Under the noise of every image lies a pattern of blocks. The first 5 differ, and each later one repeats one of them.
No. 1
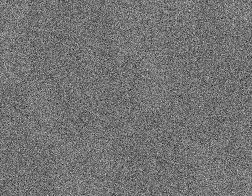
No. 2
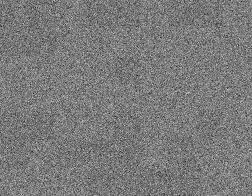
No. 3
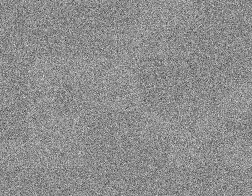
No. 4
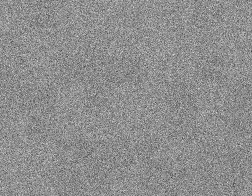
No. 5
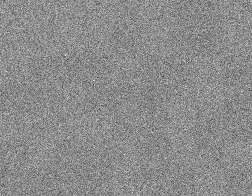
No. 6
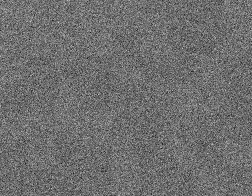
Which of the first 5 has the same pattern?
5
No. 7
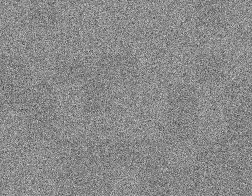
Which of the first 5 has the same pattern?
4
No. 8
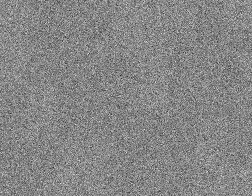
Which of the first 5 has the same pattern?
1
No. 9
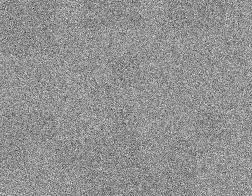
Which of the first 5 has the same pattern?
2
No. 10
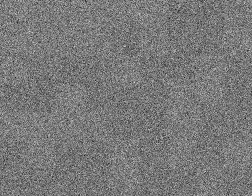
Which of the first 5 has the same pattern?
5
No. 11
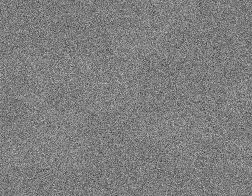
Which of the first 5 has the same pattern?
3
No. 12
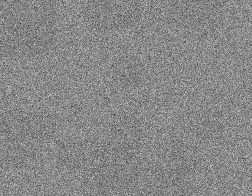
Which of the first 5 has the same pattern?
2
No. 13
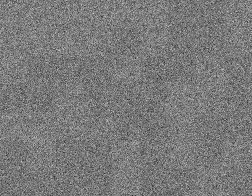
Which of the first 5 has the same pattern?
5
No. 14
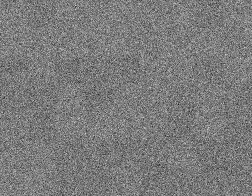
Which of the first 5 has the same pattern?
4
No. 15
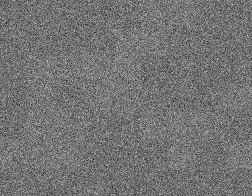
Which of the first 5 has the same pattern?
3
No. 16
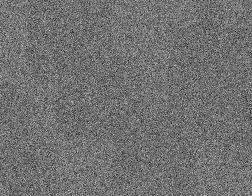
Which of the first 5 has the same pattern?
1
